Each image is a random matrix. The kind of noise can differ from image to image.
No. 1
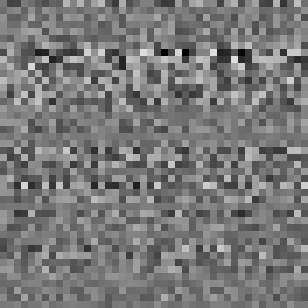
rows of uneven size
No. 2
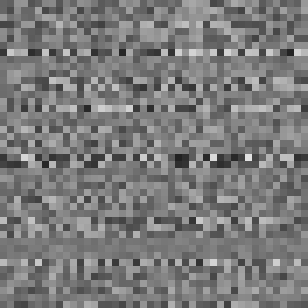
rows of uneven size
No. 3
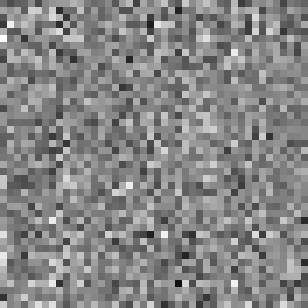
low rank plus noise
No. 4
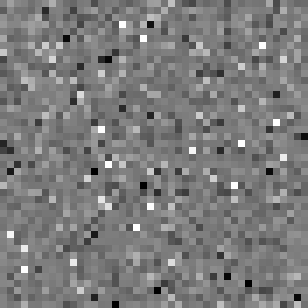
heavy tails
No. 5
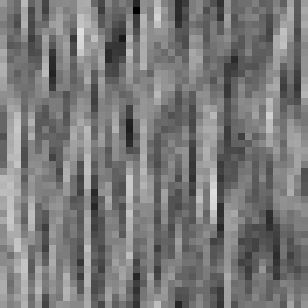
streaked along the columns
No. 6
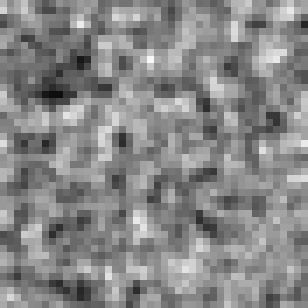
blotchy
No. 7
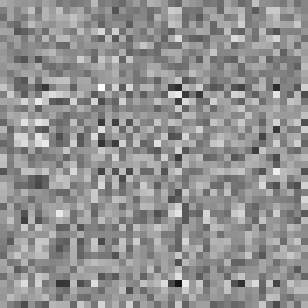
low rank plus noise
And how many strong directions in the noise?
two
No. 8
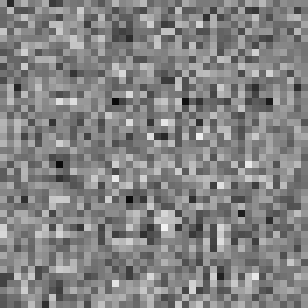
low rank plus noise
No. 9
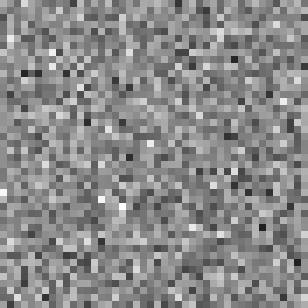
independent entries
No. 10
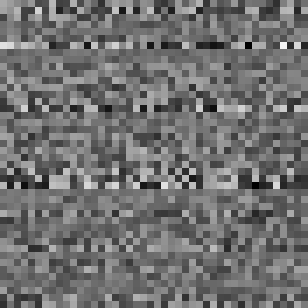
rows of uneven size
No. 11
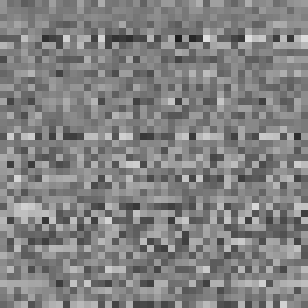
rows of uneven size
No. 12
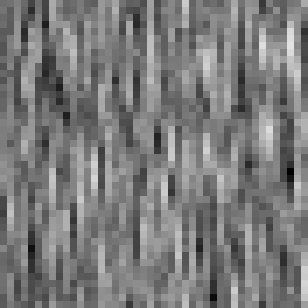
streaked along the columns
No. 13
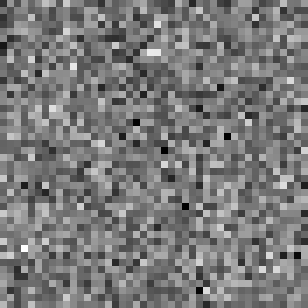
independent entries
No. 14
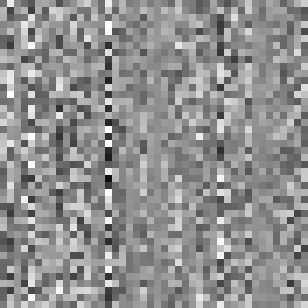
columns of uneven size
